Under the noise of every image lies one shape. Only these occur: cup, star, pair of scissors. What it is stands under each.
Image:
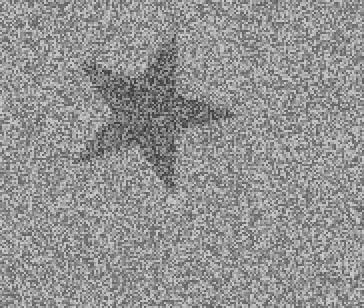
star
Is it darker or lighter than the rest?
darker
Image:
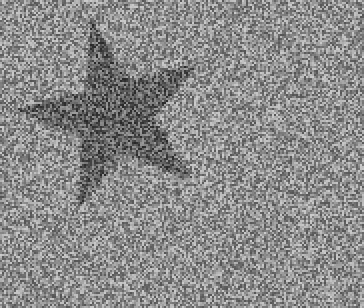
star
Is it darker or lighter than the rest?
darker
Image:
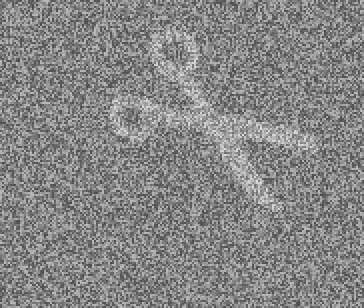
pair of scissors
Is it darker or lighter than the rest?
lighter
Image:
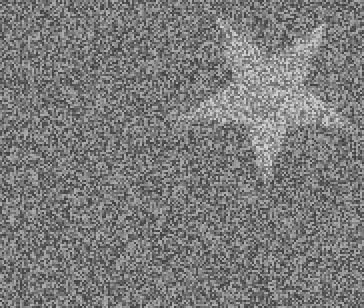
star
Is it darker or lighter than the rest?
lighter
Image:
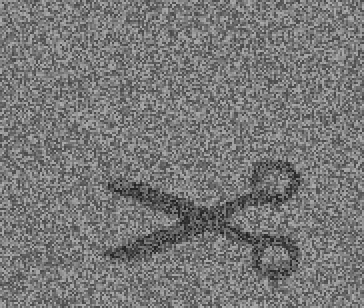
pair of scissors
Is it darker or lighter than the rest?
darker
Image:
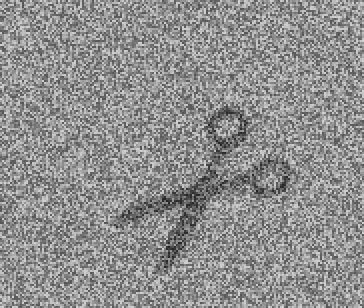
pair of scissors
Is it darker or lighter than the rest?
darker
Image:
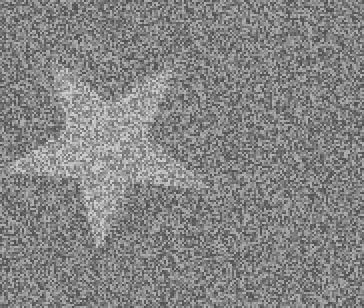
star
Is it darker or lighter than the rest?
lighter
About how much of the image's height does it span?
two thirds
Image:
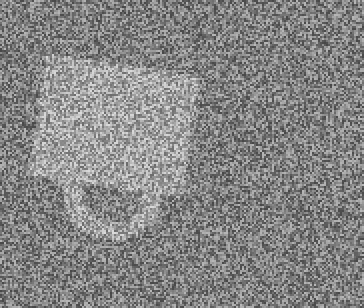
cup
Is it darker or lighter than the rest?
lighter
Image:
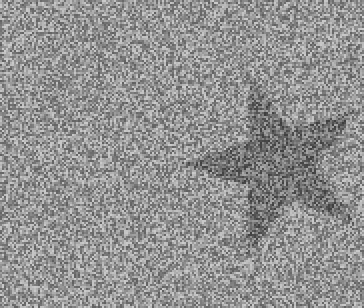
star
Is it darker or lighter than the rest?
darker
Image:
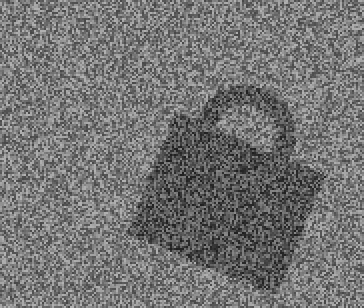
cup
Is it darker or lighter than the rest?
darker
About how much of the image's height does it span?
two thirds
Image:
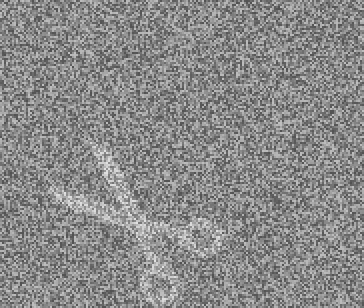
pair of scissors
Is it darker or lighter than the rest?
lighter
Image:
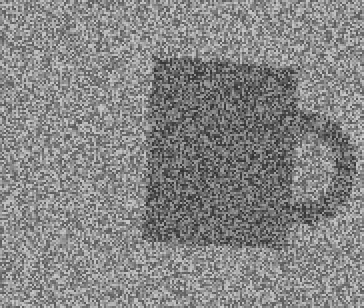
cup
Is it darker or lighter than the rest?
darker
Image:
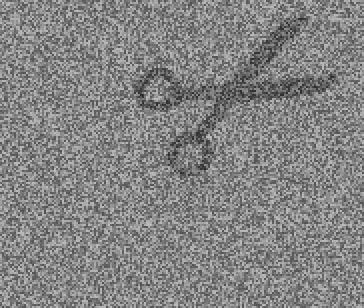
pair of scissors
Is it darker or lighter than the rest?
darker
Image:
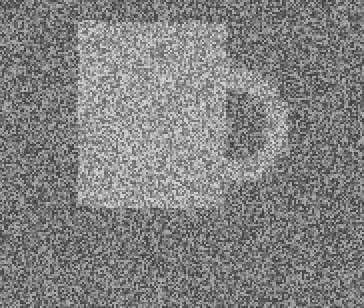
cup
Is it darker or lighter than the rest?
lighter
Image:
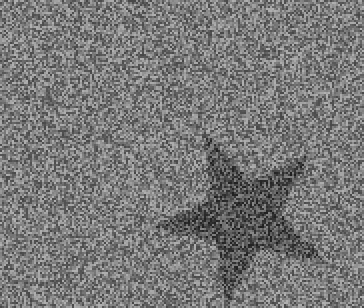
star
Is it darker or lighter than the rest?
darker
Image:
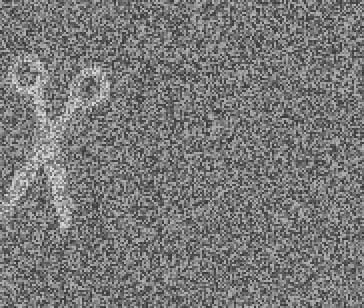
pair of scissors
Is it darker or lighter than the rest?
lighter
